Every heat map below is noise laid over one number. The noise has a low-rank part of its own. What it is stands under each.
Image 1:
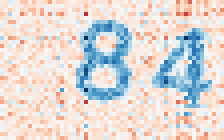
84
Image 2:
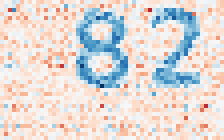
82
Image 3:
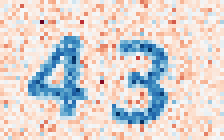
43
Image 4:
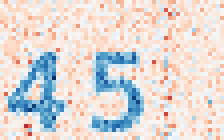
45
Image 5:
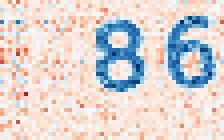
86
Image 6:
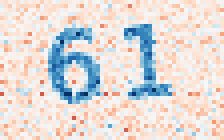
61
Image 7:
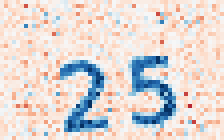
25
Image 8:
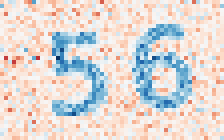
56
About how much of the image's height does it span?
two thirds
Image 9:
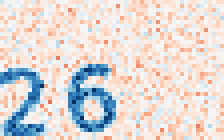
26
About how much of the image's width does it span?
half
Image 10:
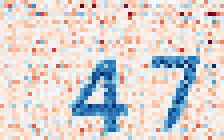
47
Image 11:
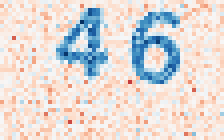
46
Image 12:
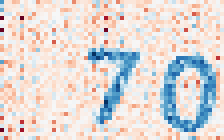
70
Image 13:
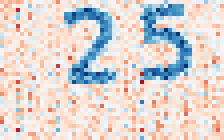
25
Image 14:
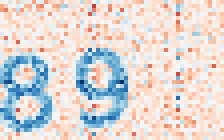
89
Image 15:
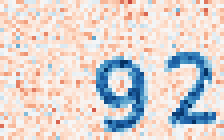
92
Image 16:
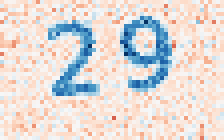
29
